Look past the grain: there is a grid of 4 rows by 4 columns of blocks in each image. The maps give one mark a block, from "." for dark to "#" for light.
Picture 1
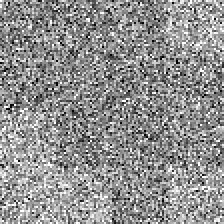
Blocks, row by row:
...#
....
#...
##.#
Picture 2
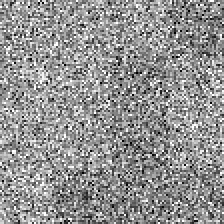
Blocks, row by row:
###.
##.#
##.#
#...
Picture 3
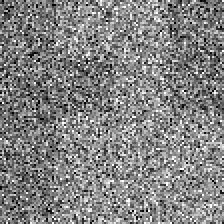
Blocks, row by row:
.##.
..#.
.###
.###
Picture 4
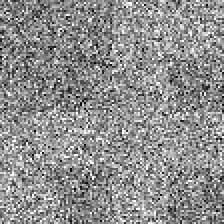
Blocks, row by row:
..##
..#.
####
#.#.
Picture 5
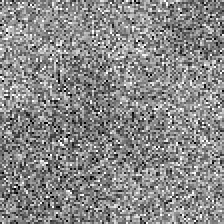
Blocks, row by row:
###.
#.##
...#
..##
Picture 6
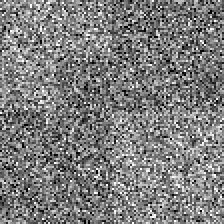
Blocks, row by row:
##..
#...
..##
..##
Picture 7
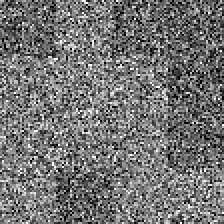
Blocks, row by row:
.#..
###.
###.
#.##
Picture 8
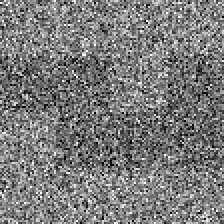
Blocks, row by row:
####
..#.
#...
####
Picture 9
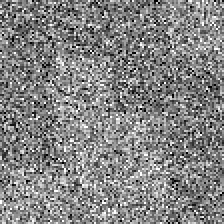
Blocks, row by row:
...#
.#..
.##.
###.
